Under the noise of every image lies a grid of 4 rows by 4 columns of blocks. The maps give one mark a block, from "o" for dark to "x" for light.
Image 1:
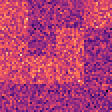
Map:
x o o x
x o x o
x x x o
o o o o
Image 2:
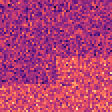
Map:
o o o o
o o o o
o o x x
x x x x
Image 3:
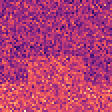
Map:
o o o o
o o o o
o x x o
x x x x
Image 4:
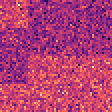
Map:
x o o o
o o o o
o x x x
x x x x
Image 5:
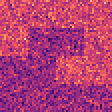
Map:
x x x x
x o o x
o o x x
o o o o
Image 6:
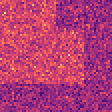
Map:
x x o o
x x x o
x x x o
o o o o
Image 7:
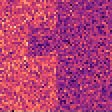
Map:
x x o o
x o o o
x x o o
x x o o
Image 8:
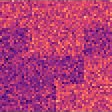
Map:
x x x x
o x x o
o o o x
o o x x
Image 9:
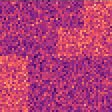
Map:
o o o x
o o x x
x o o o
x o o o
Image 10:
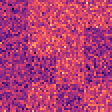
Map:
o x x x
o x x o
o o x o
o x o x
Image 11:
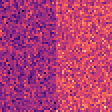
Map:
o o x x
o o x x
o o x x
o o x x
